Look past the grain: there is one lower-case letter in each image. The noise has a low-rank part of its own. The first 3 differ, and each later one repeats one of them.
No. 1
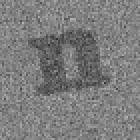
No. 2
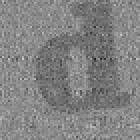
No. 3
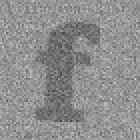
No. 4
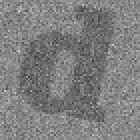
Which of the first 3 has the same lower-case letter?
2
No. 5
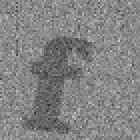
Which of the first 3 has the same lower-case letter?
3
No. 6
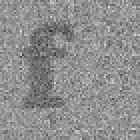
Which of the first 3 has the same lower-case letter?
3
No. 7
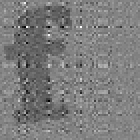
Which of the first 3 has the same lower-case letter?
3
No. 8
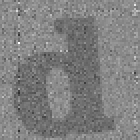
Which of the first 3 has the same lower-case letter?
2
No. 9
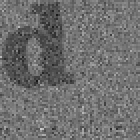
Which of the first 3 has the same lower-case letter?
2
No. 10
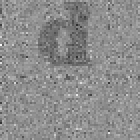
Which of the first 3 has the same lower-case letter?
2
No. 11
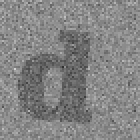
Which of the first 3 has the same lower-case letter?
2
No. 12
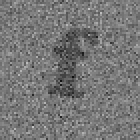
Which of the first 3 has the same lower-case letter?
3
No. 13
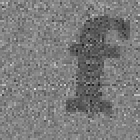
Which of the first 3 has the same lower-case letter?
3
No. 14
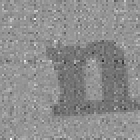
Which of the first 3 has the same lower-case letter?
1
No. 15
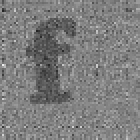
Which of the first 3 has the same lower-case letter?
3
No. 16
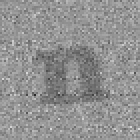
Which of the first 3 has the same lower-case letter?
1
